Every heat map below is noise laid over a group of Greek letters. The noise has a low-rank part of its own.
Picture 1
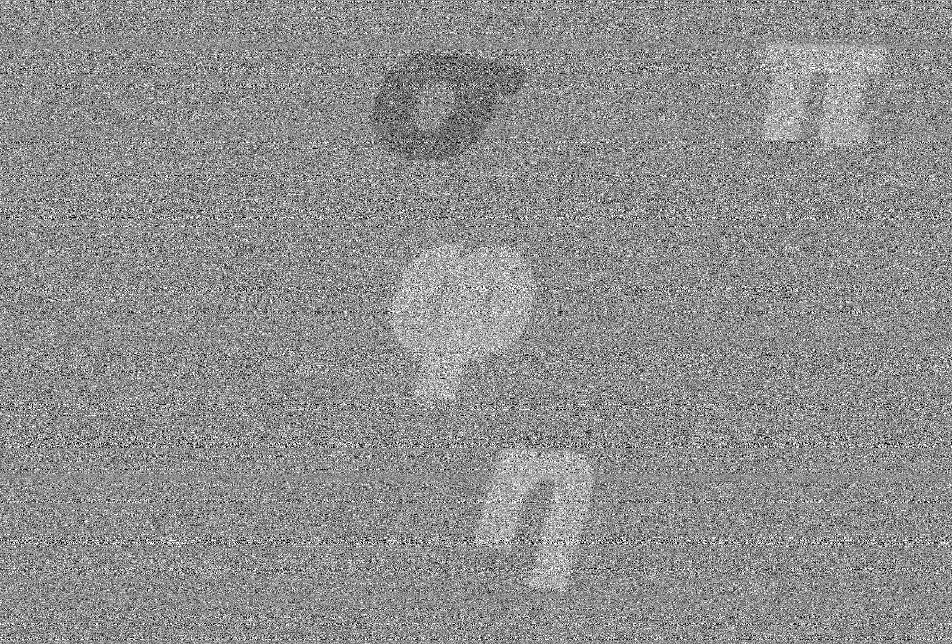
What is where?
top middle: dark sigma; top right: light pi; centre: light phi; bottom middle: light eta
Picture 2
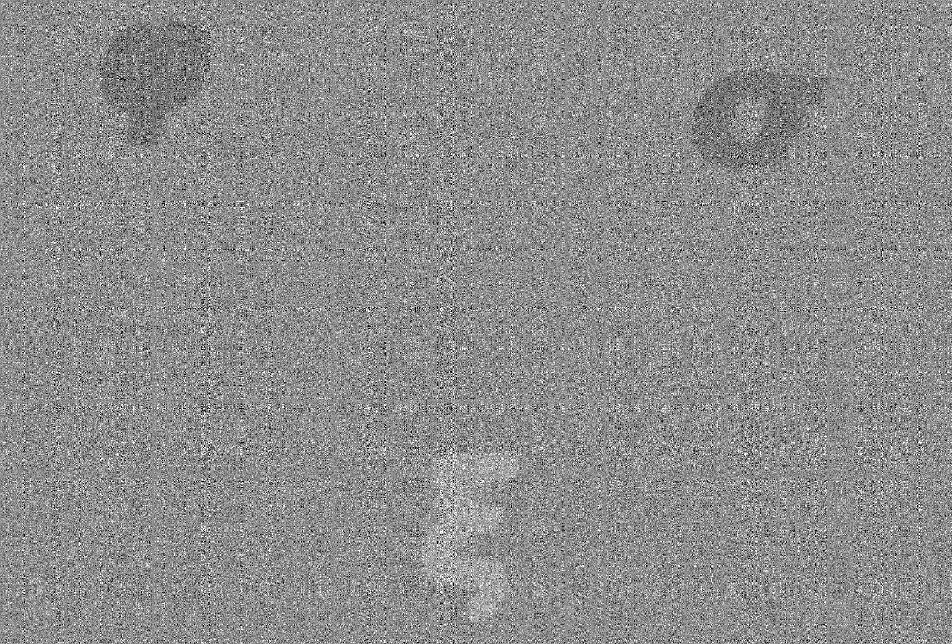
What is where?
top left: dark phi; top right: dark sigma; bottom middle: light xi
